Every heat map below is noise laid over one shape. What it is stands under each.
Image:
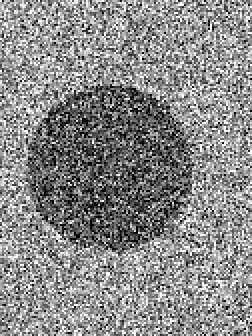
disc
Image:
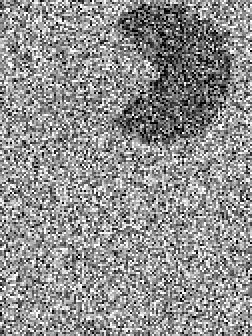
disc with a wedge cut out
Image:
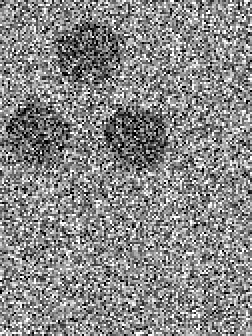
three dots
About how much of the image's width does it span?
two thirds
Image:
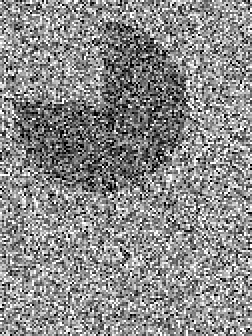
disc with a wedge cut out
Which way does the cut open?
up and left
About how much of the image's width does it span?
two thirds
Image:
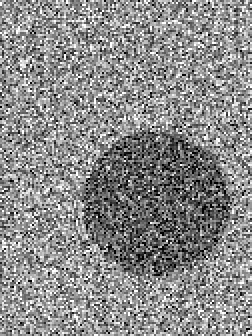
disc
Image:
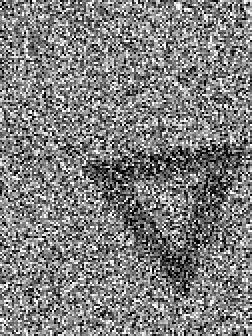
triangle frame
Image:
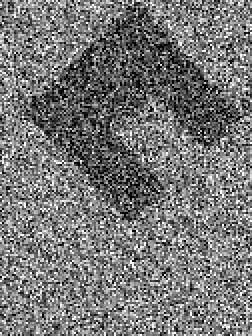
square with a notch
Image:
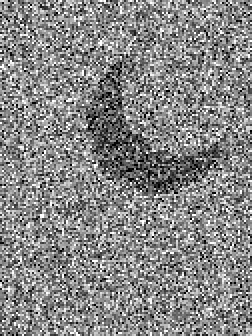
crescent
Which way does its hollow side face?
up and right
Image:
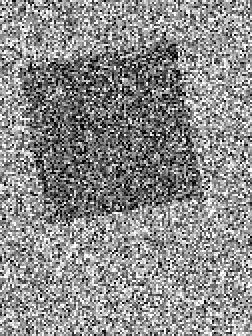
square
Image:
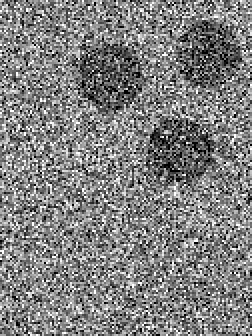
three dots
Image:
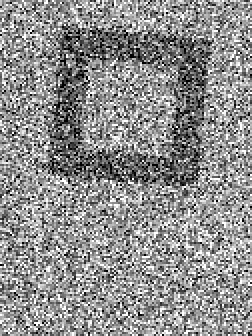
square frame
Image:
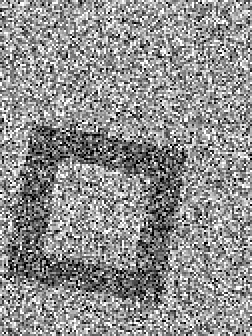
square frame
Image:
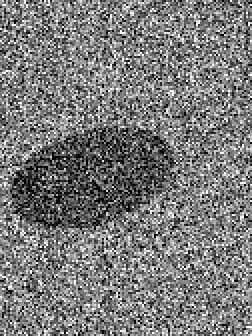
ellipse
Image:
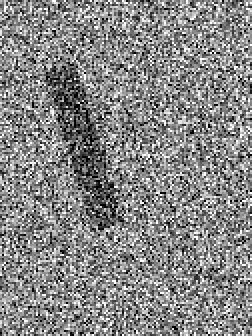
bar
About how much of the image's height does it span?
half
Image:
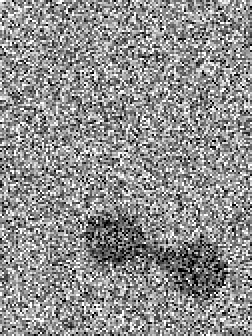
dumbbell
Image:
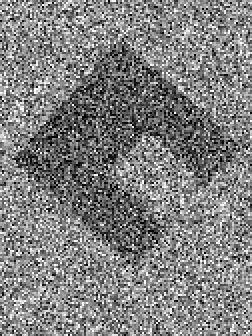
square with a notch
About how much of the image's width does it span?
nearly all
